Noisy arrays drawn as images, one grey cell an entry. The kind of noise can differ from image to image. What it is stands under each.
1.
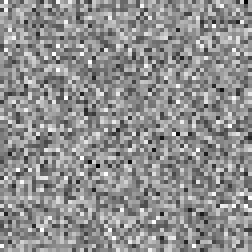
independent entries
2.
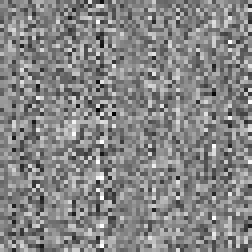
columns of uneven size
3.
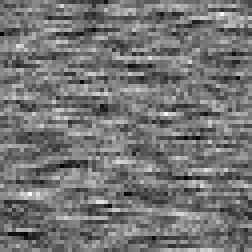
streaked along the rows
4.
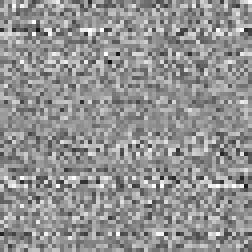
rows of uneven size
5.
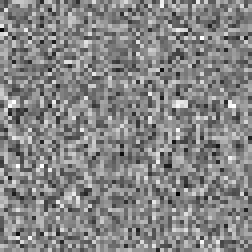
low rank plus noise
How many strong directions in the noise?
three or four
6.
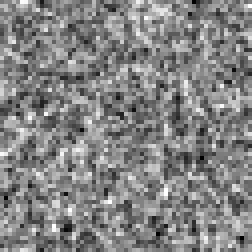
blotchy
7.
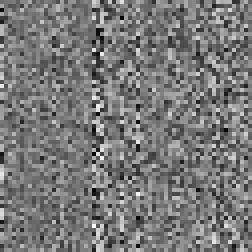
columns of uneven size
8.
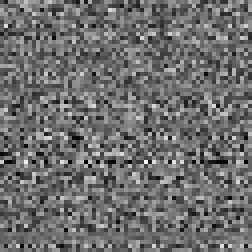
rows of uneven size
